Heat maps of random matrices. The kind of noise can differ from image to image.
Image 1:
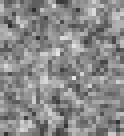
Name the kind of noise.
blotchy
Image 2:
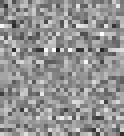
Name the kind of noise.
rows of uneven size
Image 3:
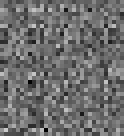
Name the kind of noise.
low rank plus noise
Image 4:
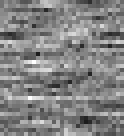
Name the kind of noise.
streaked along the rows
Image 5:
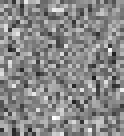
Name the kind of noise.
independent entries
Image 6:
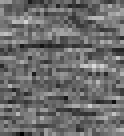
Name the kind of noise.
streaked along the rows
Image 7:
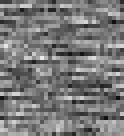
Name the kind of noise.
streaked along the rows
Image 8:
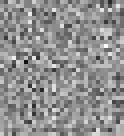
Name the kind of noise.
low rank plus noise
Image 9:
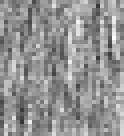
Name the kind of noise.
streaked along the columns
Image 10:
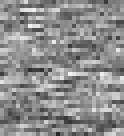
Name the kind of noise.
streaked along the rows
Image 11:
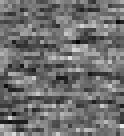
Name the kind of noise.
streaked along the rows
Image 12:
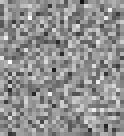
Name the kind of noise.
independent entries
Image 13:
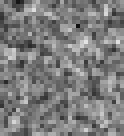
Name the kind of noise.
blotchy
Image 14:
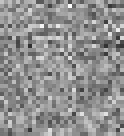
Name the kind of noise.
low rank plus noise
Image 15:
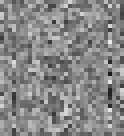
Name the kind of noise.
columns of uneven size
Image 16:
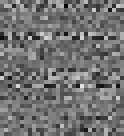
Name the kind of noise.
rows of uneven size
